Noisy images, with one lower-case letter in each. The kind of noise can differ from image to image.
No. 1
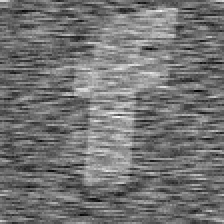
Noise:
streaked along the rows
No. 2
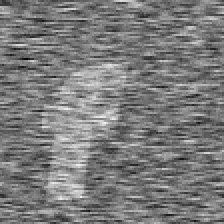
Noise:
streaked along the rows
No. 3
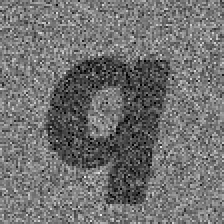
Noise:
independent entries
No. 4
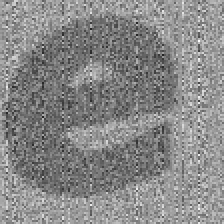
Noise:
columns of uneven size
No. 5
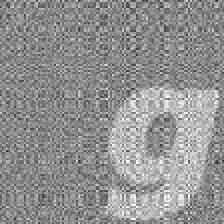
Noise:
low rank plus noise
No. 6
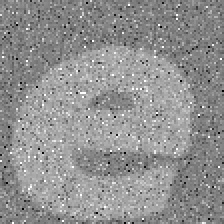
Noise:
heavy tails
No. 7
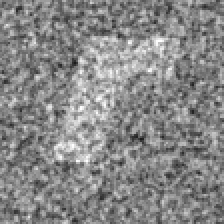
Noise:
blotchy
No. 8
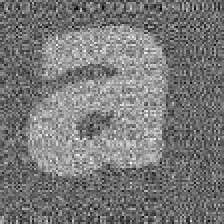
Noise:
low rank plus noise
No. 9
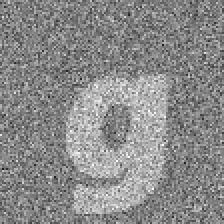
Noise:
independent entries
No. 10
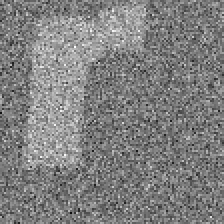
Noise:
independent entries
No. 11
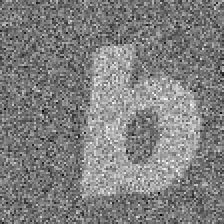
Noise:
independent entries
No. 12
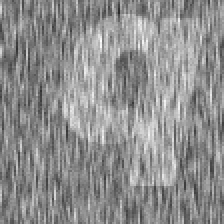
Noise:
streaked along the columns
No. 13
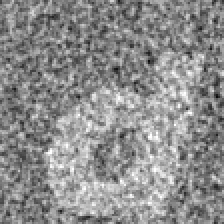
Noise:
blotchy
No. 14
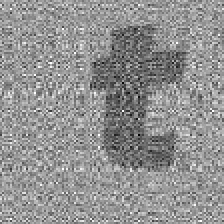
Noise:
low rank plus noise
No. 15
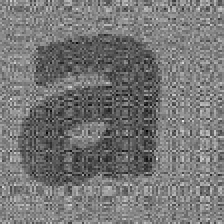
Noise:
low rank plus noise
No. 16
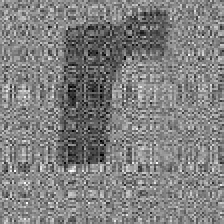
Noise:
low rank plus noise
